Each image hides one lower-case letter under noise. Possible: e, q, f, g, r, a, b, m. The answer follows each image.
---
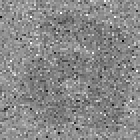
a
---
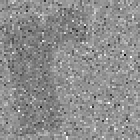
r
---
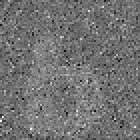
b
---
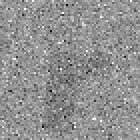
r
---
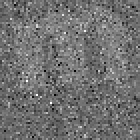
m
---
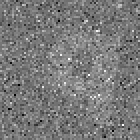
q
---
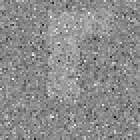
r
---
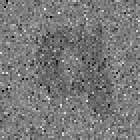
q
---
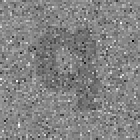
q
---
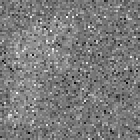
f
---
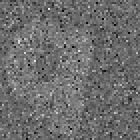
q
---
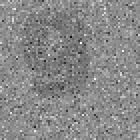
g
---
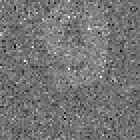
g
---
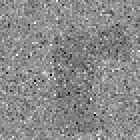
r
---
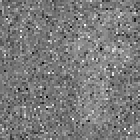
f
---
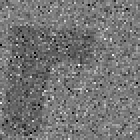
r
